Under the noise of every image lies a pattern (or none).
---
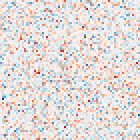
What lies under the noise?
only noise
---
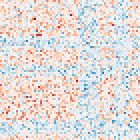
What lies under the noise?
bands of rows crossing bands of columns
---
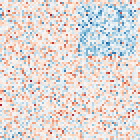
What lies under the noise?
one block
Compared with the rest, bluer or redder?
bluer
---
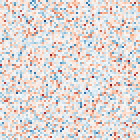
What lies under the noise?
only noise
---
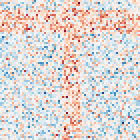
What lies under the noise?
bands of rows crossing bands of columns
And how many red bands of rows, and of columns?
1 and 1
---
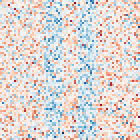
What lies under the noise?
bands of columns
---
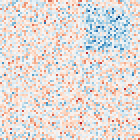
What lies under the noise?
one block
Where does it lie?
top right
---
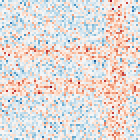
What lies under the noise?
bands of rows crossing bands of columns
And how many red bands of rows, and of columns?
2 and 1
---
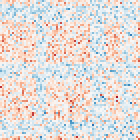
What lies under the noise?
bands of rows crossing bands of columns
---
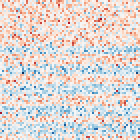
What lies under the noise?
bands of rows
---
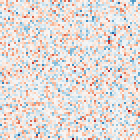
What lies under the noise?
only noise
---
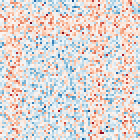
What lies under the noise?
bands of rows crossing bands of columns
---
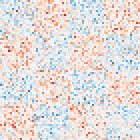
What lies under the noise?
a checkerboard
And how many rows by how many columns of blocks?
4 by 4
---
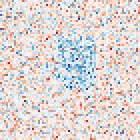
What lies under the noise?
one block
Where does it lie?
centre
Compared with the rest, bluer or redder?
bluer
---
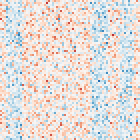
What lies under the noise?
bands of columns
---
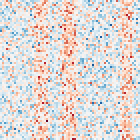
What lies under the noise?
bands of columns
